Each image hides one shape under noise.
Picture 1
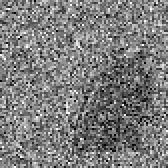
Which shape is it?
chess knight
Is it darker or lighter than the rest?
darker
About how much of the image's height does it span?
two thirds
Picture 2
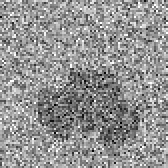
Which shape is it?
car
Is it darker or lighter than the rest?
darker
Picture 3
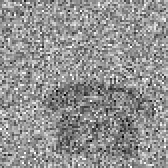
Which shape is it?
telephone
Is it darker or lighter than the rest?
darker
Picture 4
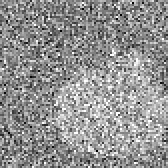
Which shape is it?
apple
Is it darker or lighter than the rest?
lighter
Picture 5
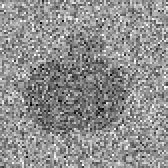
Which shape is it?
apple
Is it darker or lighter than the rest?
darker
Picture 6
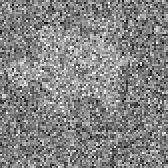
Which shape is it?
turtle
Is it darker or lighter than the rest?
lighter
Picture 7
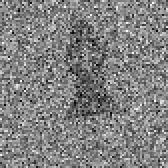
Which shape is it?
chess bishop
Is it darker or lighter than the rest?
darker
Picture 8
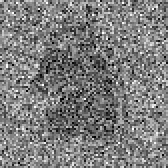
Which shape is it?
chess knight
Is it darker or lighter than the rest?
darker
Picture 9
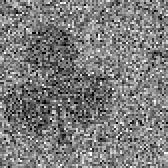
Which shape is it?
club
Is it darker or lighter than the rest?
darker
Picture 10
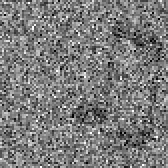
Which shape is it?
pair of musical notes
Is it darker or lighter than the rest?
darker
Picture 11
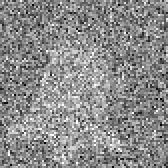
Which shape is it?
bell
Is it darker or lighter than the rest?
lighter
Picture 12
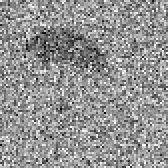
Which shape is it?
umbrella
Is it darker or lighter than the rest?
darker
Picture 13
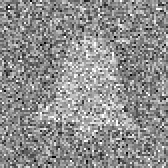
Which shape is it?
bell
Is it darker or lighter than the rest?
lighter
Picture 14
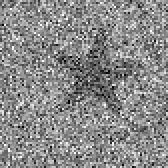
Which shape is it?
star
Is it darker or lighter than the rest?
darker
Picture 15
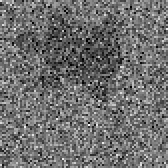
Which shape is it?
turtle
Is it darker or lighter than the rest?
darker
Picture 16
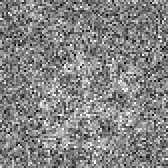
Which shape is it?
snowflake
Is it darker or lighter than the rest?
lighter
